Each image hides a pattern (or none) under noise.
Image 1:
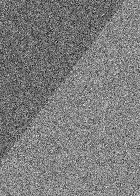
a sharp edge
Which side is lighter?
bottom right
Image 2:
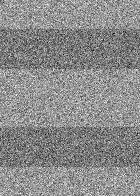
horizontal stripes
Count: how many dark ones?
2
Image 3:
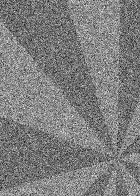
spokes from one point
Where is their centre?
bottom right
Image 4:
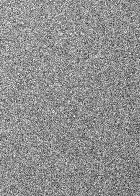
a smooth slope
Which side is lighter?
top left
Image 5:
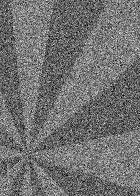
spokes from one point
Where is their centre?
bottom left
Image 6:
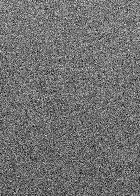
a smooth slope
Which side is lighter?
top
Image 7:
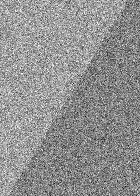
a sharp edge
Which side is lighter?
top left
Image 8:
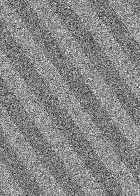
diagonal stripes
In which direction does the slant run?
top left to bottom right
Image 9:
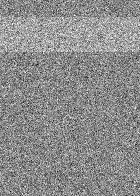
one horizontal stripe
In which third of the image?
top
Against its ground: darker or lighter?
lighter
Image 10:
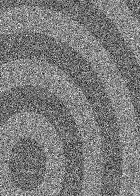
rings round one point
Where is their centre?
bottom left
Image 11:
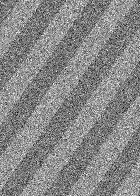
diagonal stripes
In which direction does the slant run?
bottom left to top right
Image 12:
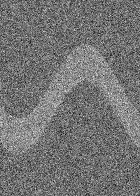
a wavy band
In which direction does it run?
left to right
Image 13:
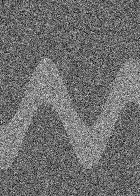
a wavy band
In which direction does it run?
left to right
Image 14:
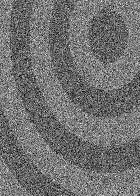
rings round one point
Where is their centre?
top right
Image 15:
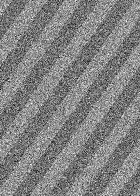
diagonal stripes
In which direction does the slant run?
bottom left to top right
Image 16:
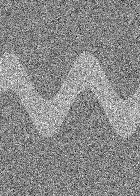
a wavy band
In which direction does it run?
left to right
